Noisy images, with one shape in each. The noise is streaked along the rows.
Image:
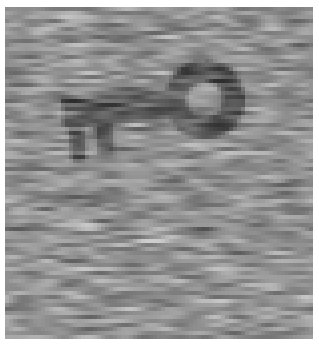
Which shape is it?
key
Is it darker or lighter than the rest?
darker
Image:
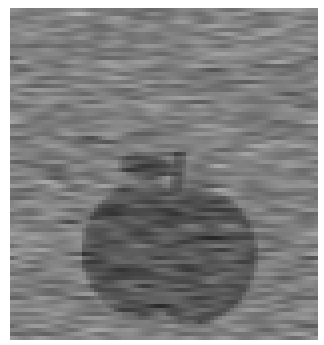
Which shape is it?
apple
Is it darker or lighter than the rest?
darker
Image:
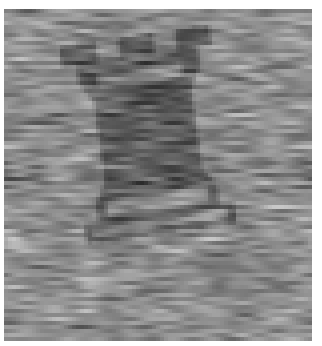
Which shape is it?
chess rook
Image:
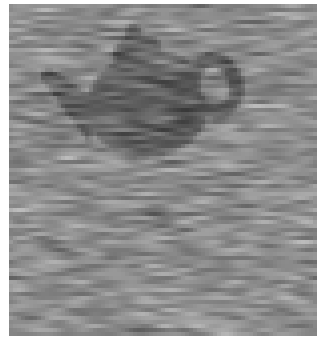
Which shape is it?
teapot
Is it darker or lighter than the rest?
darker
